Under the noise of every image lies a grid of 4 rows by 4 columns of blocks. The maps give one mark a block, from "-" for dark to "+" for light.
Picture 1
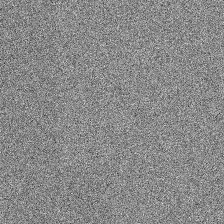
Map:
- + + +
- + + +
- + + +
- - + +
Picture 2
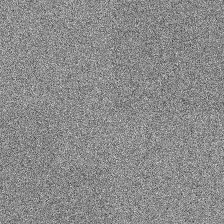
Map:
+ + - -
+ + - -
- + + +
- - + +
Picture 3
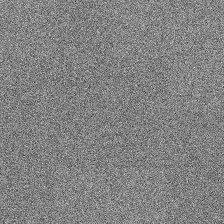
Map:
+ - + +
- - - +
- - - -
- + + -
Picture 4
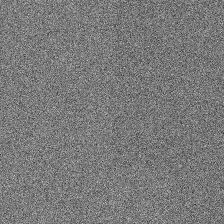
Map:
+ + - -
+ + - -
+ + - -
+ + + -
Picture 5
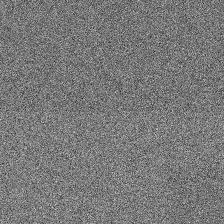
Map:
- - - -
- - - -
+ + + +
+ + + -
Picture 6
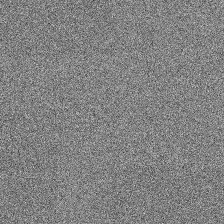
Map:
- - + +
+ + + +
- + + +
- + - -
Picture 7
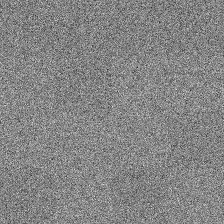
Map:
- - - -
+ - + +
+ + + -
- + - +
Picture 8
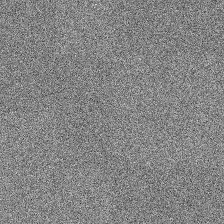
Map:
- + - -
- - + +
+ - + +
+ + - -
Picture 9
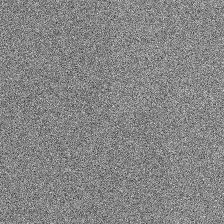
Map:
- - + +
- - + +
- - - +
- - - +
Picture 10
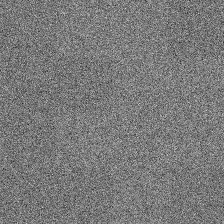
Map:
- + + -
- - + +
- + + +
- - + -
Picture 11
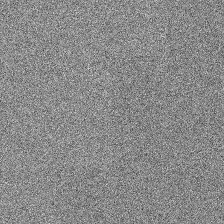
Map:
+ + + -
+ + - -
+ + - -
+ - - -
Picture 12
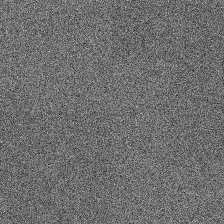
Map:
+ + - -
+ + + -
- - + -
- - + +
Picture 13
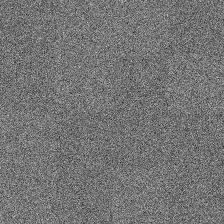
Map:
- + + -
- + - +
+ - - -
+ - + -
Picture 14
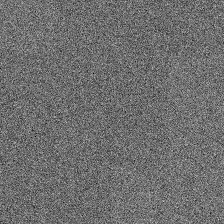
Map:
+ - - -
- - - +
- - - +
- - + +
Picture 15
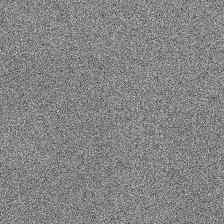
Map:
+ + + +
- - + +
+ - + -
- - + -
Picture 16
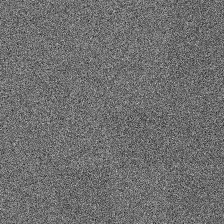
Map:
+ + + -
+ + + -
+ + - -
+ - + -
